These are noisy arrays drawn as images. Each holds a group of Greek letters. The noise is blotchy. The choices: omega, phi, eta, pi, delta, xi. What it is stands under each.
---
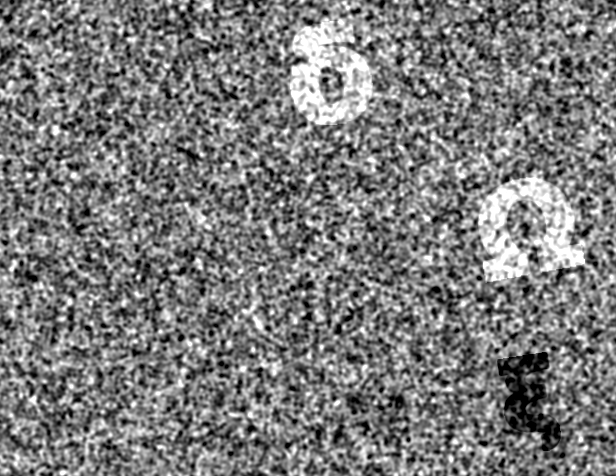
top middle: light delta; middle right: light omega; bottom right: dark xi
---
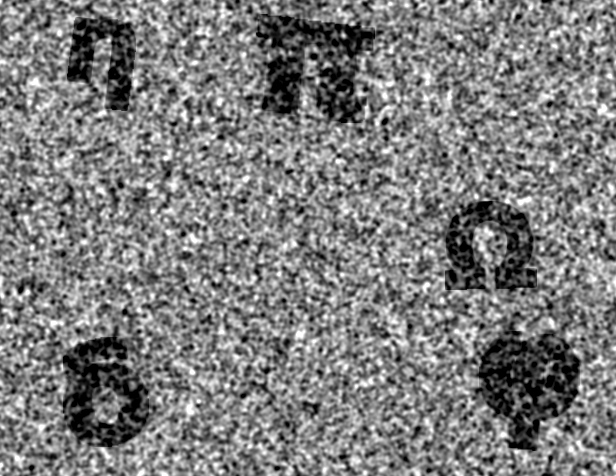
top left: dark eta; top middle: dark pi; middle right: dark omega; bottom left: dark delta; bottom right: dark phi
